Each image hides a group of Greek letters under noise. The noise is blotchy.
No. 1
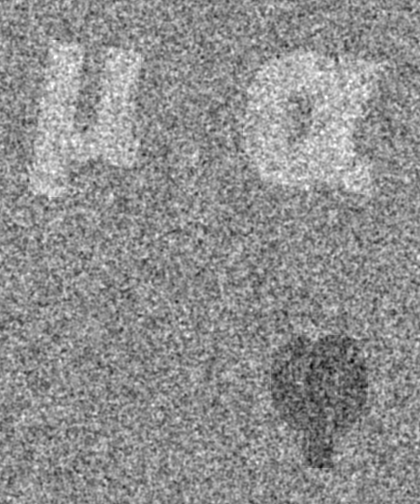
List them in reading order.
top left: light mu; top right: light alpha; bottom right: dark phi
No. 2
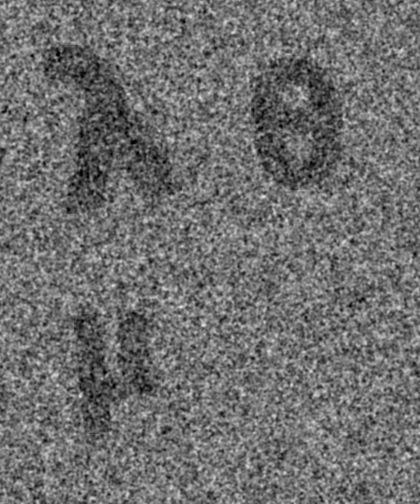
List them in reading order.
top left: dark lambda; top right: dark theta; bottom left: dark mu
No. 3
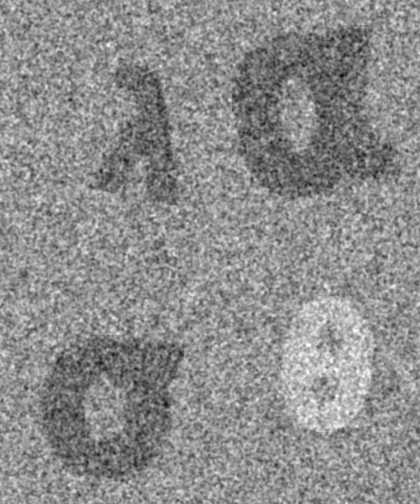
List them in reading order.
top left: dark lambda; top right: dark alpha; bottom left: dark sigma; bottom right: light theta
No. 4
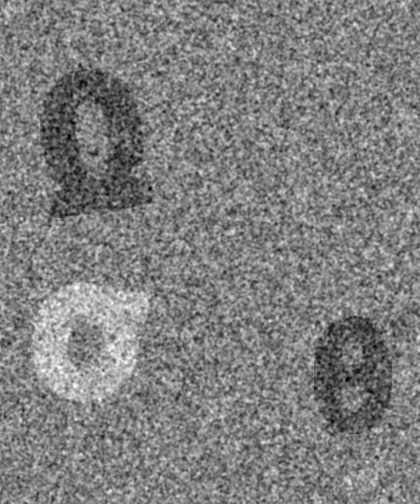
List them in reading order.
top left: dark omega; bottom left: light sigma; bottom right: dark theta
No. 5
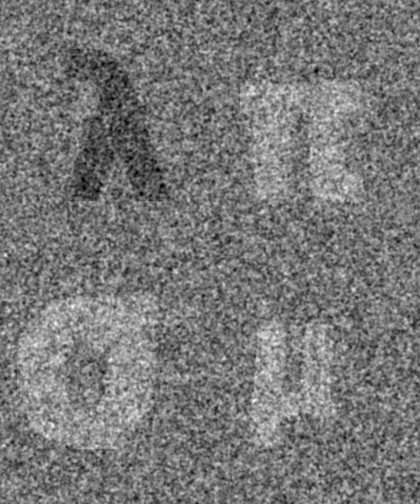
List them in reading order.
top left: dark lambda; top right: light pi; bottom left: light sigma; bottom right: light mu
